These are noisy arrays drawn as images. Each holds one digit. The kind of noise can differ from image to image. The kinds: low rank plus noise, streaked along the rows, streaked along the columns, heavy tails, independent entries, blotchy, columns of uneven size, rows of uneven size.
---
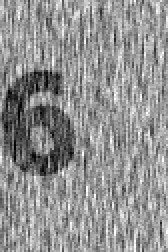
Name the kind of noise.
streaked along the columns
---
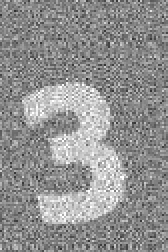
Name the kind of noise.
low rank plus noise
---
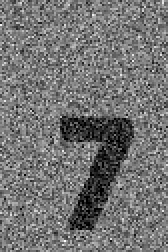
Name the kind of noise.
independent entries
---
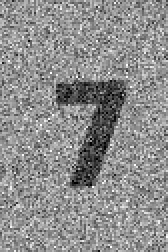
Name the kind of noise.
independent entries
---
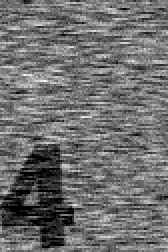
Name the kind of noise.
streaked along the rows
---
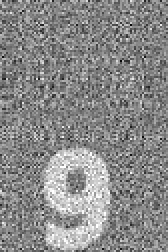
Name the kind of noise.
low rank plus noise
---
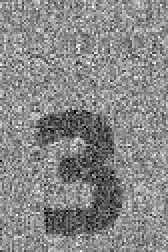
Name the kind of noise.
low rank plus noise
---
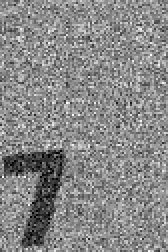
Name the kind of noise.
low rank plus noise
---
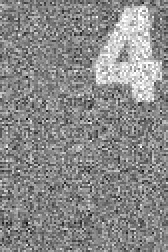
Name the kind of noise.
low rank plus noise
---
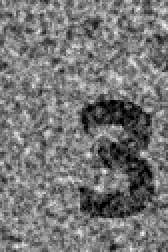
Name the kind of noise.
blotchy
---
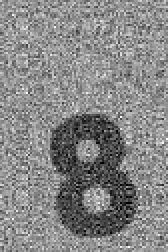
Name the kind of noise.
low rank plus noise
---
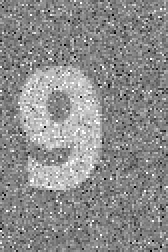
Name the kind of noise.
heavy tails
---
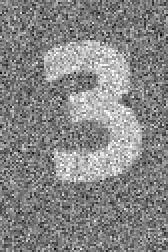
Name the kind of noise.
independent entries
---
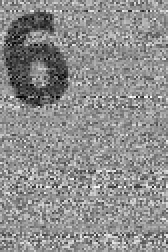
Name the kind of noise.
rows of uneven size
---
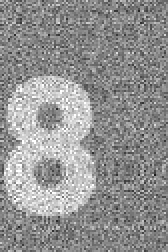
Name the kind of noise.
low rank plus noise
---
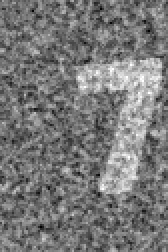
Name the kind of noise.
blotchy
